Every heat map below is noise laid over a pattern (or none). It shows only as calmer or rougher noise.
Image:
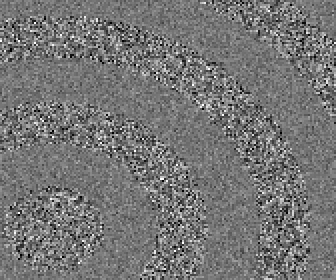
rings round one point
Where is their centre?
bottom left
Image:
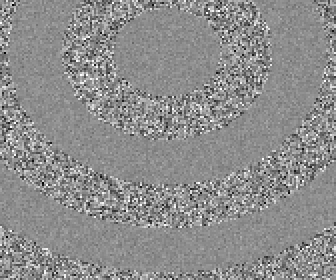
rings round one point
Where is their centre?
top middle
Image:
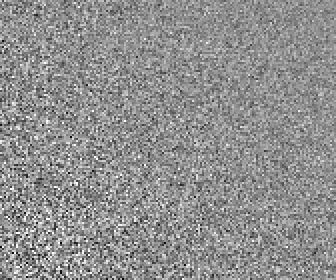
a smooth slope
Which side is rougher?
bottom left
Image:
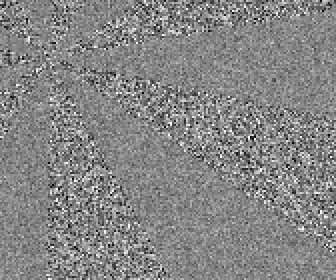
spokes from one point
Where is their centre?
top left
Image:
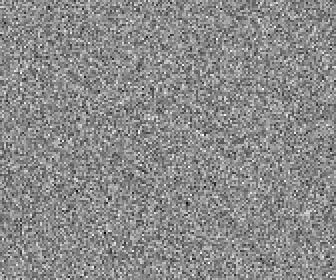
only noise
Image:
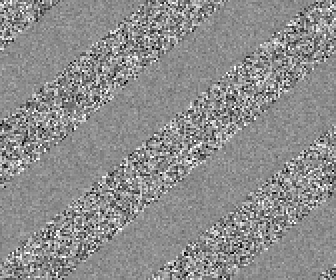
diagonal stripes
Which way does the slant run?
bottom left to top right
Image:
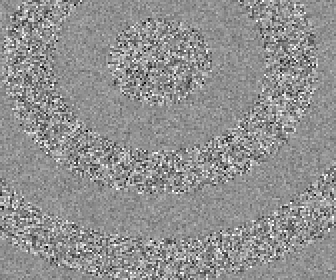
rings round one point
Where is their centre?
top middle
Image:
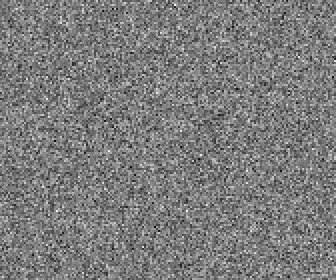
only noise
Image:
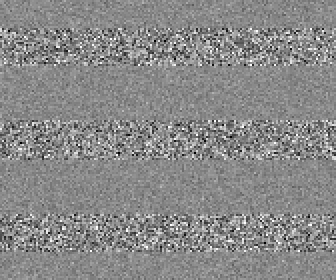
horizontal stripes
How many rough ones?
3
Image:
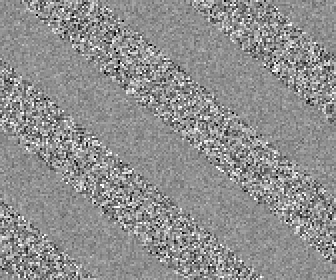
diagonal stripes
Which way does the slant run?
top left to bottom right
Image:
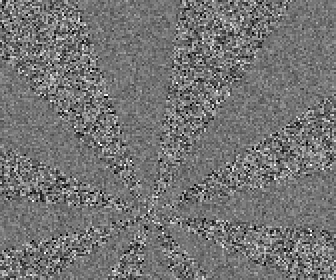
spokes from one point
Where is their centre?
bottom middle
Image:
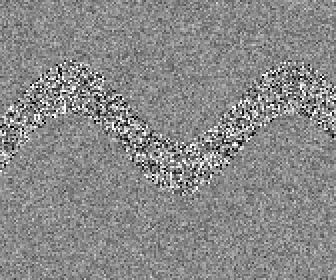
a wavy band
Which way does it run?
left to right
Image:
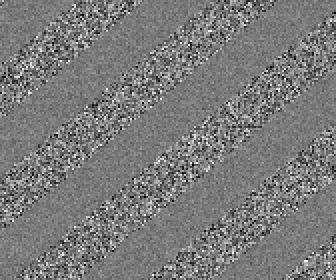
diagonal stripes
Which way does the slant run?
bottom left to top right
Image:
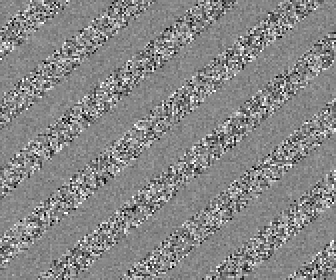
diagonal stripes
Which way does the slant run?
bottom left to top right
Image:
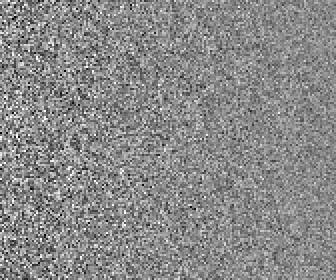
a smooth slope
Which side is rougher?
left
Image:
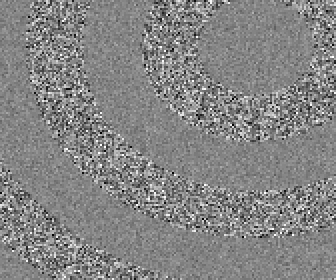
rings round one point
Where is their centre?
top right
